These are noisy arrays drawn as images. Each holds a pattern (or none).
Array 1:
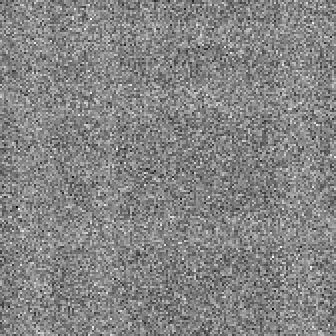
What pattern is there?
bands of rows crossing bands of columns
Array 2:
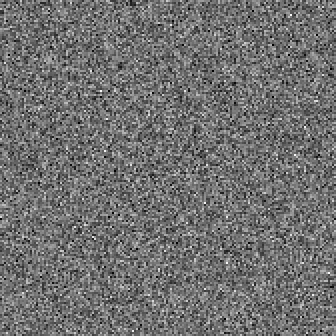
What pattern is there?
only noise
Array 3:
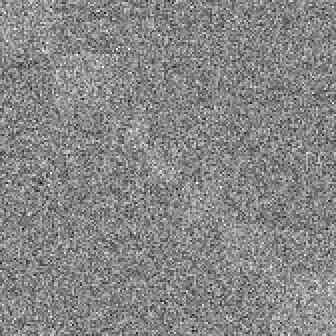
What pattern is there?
blocks along the diagonal
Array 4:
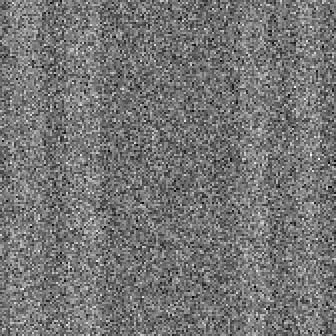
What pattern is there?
bands of columns
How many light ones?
4
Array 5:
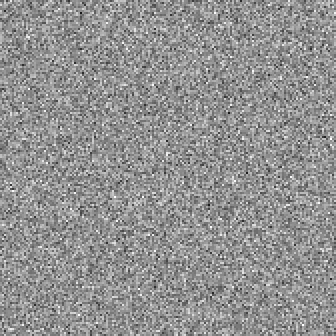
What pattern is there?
only noise
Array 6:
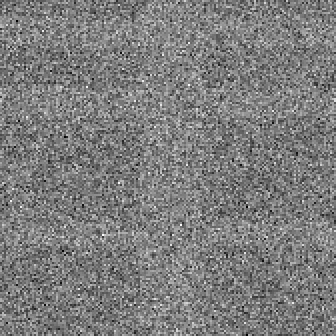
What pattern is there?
bands of rows crossing bands of columns
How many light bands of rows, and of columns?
3 and 1
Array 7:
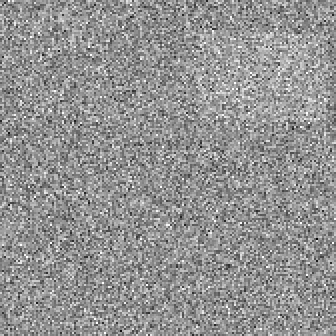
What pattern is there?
one block
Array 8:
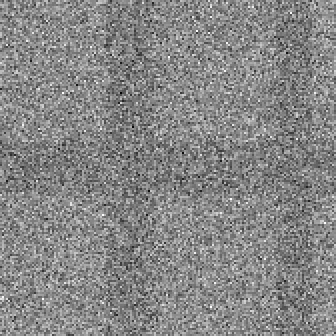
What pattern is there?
bands of rows crossing bands of columns
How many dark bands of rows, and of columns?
1 and 2
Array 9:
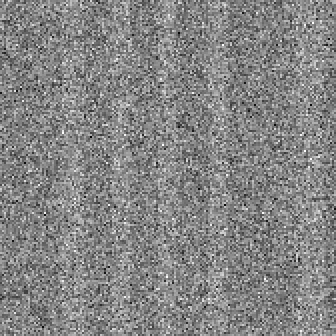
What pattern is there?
bands of columns
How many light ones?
5
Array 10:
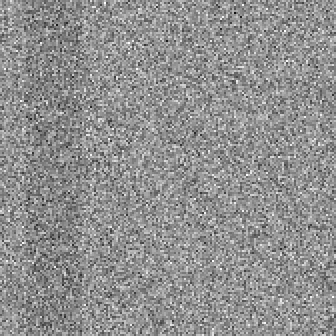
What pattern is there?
one band of columns
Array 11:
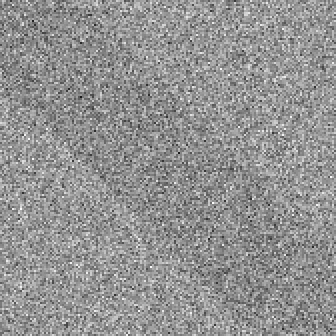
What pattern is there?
a diagonal band
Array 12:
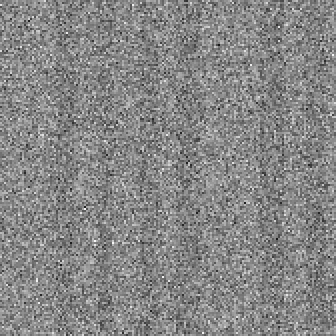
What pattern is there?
bands of columns
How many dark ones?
6
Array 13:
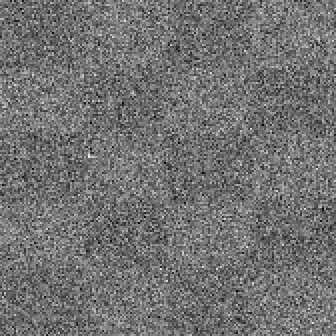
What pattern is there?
a checkerboard
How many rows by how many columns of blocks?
5 by 4
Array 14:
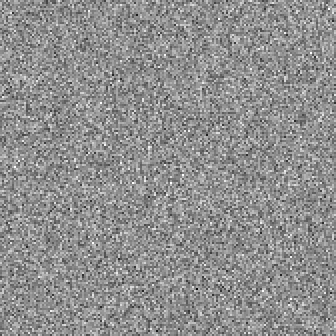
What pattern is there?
only noise
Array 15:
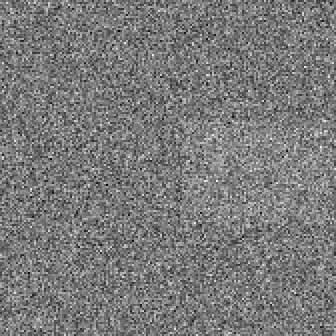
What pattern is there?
one block
